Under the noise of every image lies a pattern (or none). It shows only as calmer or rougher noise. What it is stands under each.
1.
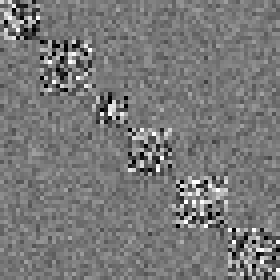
blocks along the diagonal
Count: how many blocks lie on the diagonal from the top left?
6
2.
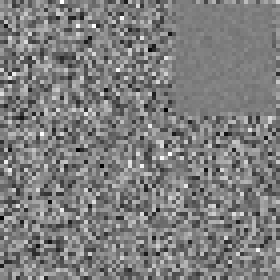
one block
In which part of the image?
top right
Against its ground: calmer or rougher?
calmer
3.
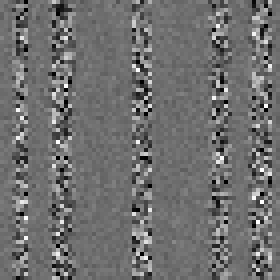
bands of columns
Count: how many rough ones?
5
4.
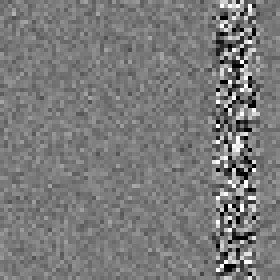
one band of columns
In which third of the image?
right
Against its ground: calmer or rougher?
rougher
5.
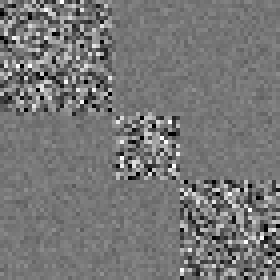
blocks along the diagonal
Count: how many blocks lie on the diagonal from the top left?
3
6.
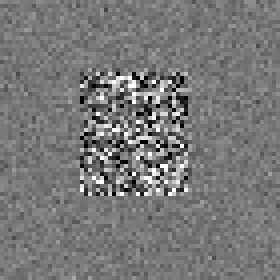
one block
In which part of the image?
centre
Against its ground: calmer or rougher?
rougher
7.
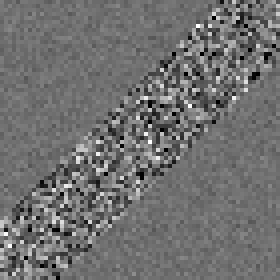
a diagonal band
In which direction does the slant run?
bottom left to top right
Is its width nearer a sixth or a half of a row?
a half
